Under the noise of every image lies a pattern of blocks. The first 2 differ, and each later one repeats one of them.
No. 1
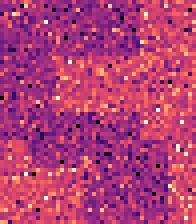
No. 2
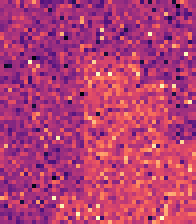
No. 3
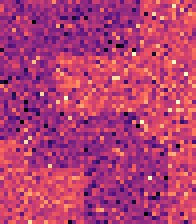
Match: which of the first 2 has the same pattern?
1
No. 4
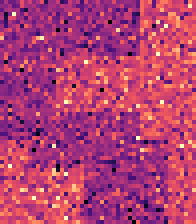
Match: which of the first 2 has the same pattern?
1
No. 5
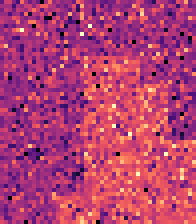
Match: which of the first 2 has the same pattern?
2
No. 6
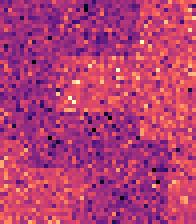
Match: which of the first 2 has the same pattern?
1
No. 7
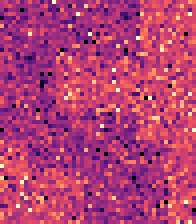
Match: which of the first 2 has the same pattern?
1
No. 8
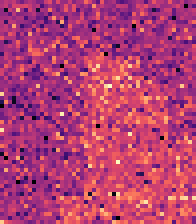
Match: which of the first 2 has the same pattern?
2
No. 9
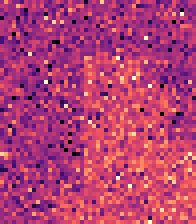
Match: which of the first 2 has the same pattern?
2
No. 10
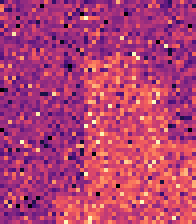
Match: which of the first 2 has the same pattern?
2
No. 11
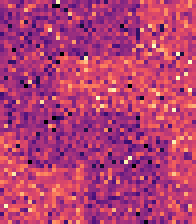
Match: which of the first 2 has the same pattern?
1
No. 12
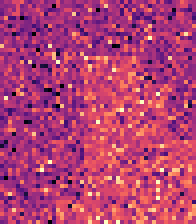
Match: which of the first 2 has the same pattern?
2
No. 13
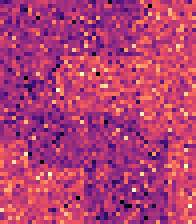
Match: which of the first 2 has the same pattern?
1
